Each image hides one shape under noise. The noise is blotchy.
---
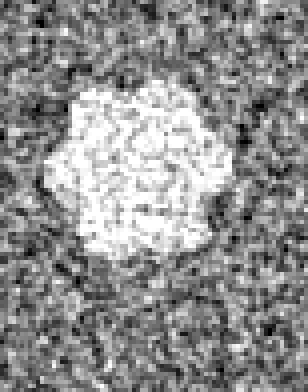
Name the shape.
flower
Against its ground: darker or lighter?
lighter
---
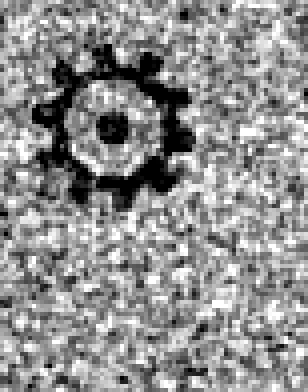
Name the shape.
gear
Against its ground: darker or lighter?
darker
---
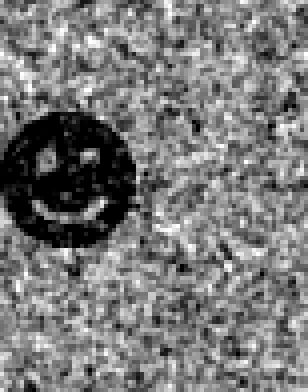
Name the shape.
smiling face
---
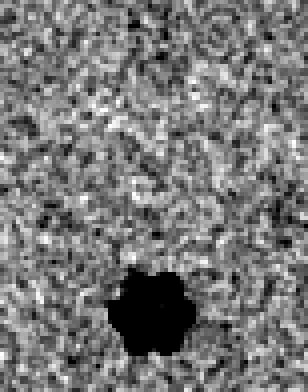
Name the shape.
flower
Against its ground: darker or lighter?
darker
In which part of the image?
bottom middle
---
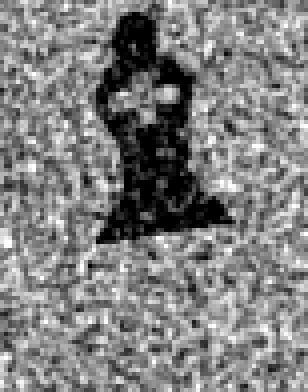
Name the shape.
chess bishop
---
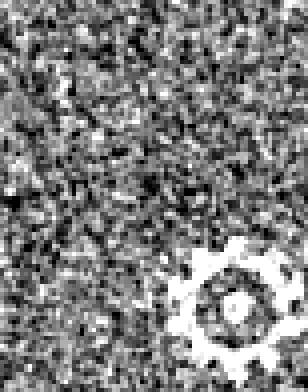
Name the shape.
gear
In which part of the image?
bottom right
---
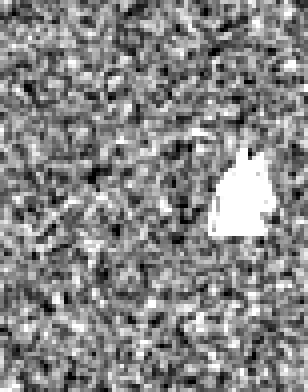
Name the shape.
chess knight
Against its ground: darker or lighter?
lighter
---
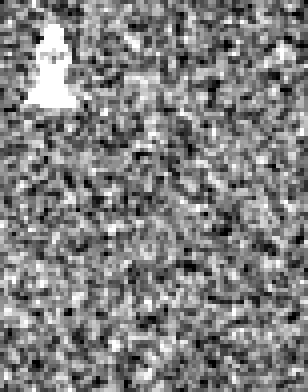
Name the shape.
chess bishop
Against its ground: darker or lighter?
lighter
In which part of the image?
top left
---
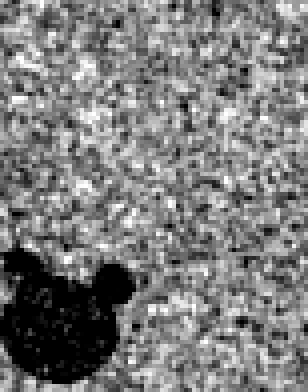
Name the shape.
bear's head
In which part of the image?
bottom left
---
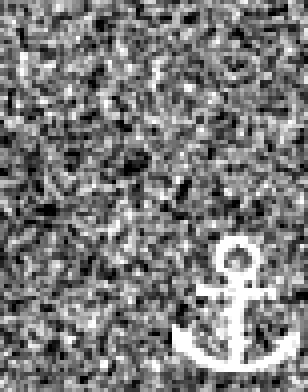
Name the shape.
anchor
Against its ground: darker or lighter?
lighter
